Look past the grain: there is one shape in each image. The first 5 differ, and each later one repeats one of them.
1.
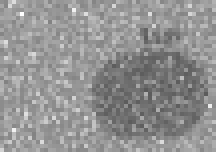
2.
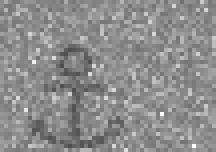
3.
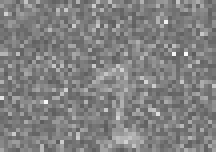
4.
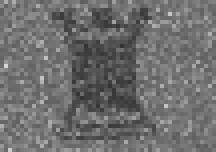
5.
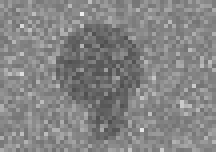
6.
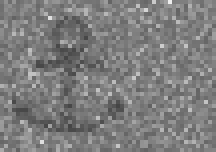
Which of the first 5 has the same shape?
2
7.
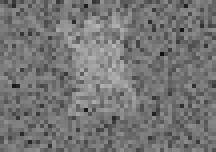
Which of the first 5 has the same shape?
4
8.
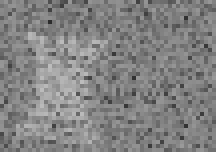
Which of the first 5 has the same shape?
4
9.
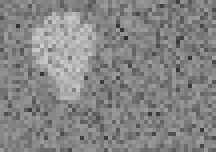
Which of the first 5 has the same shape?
5
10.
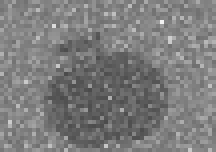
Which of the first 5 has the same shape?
1
